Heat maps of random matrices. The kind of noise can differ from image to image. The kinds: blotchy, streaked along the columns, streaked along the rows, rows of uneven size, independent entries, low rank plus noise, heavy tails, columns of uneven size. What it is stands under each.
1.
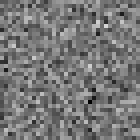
independent entries
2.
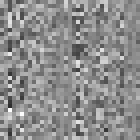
columns of uneven size
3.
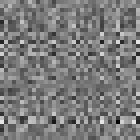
low rank plus noise
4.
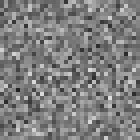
independent entries
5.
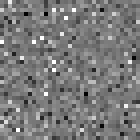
heavy tails
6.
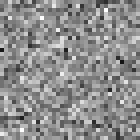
independent entries
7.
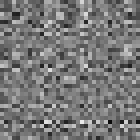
low rank plus noise
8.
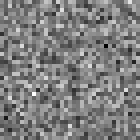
independent entries
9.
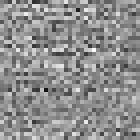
low rank plus noise
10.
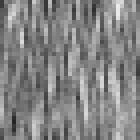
streaked along the columns
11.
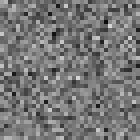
independent entries
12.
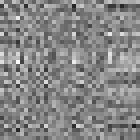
low rank plus noise
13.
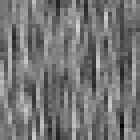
streaked along the columns
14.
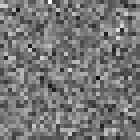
independent entries
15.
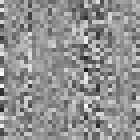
columns of uneven size
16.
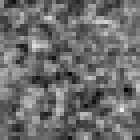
blotchy
